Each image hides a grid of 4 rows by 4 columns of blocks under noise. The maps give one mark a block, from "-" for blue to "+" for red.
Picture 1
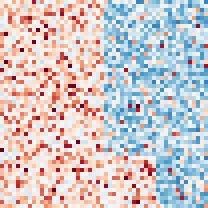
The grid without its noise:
+ + - -
+ + - -
+ + - -
+ + + -
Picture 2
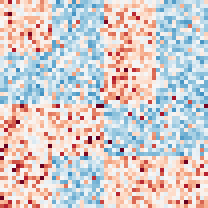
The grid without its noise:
+ - + -
- - + -
+ + - -
+ - + +
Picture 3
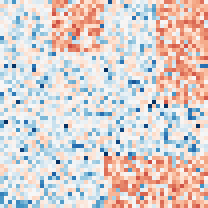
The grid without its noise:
- + - +
- - - +
- - - -
- - + +
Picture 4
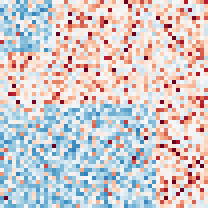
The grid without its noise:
- + + +
+ + + +
- - - +
- - - +
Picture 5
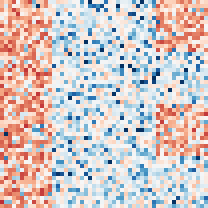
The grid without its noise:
+ - - +
+ - - -
+ - - +
+ - - -
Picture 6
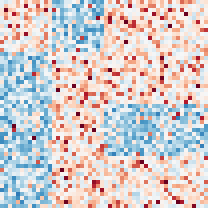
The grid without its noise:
+ - + +
- + + +
- + - -
- + + +
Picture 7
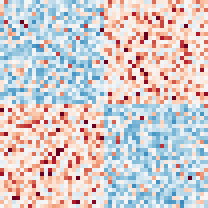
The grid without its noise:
- - + +
- - + +
+ + - -
+ + - -
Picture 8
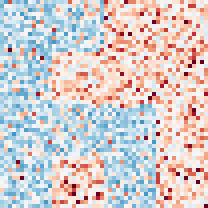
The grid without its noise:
- - + +
- + + +
- - - +
- + - +
